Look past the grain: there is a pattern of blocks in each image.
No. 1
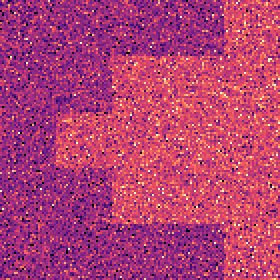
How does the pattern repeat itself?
top and bottom mirror each other
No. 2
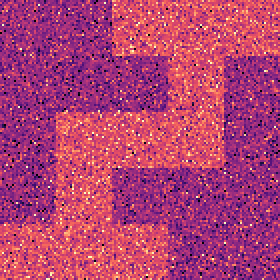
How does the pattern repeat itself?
the same after a half turn
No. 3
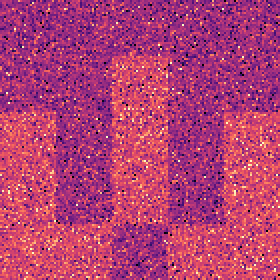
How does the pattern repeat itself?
left and right mirror each other
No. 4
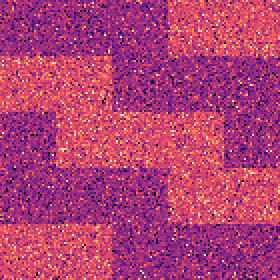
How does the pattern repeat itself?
the same after a half turn
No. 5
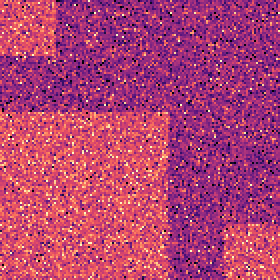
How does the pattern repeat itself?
mirrored about the diagonal from the bottom left
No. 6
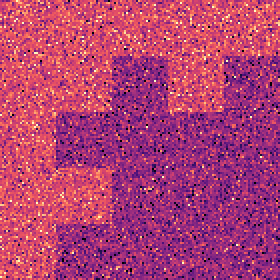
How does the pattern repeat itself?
mirrored about the diagonal from the top left
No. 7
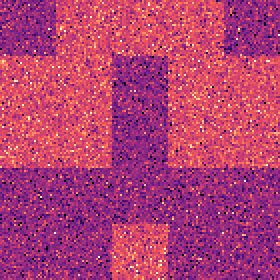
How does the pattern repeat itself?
left and right mirror each other
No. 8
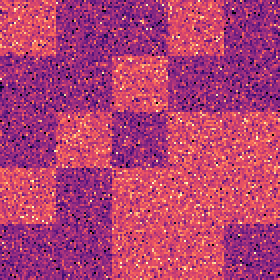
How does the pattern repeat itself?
mirrored about the diagonal from the top left
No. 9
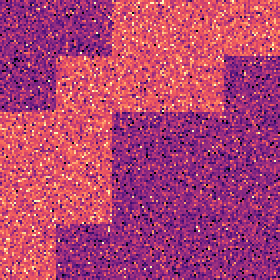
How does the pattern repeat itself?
mirrored about the diagonal from the top left
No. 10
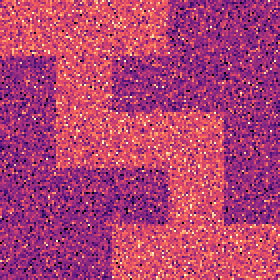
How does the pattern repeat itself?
the same after a half turn
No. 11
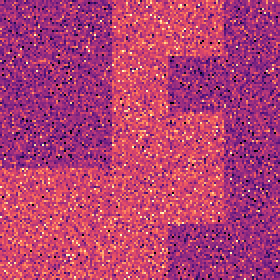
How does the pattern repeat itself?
no symmetry
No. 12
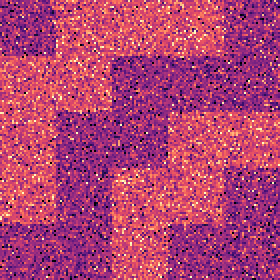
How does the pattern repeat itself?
mirrored about the diagonal from the top left
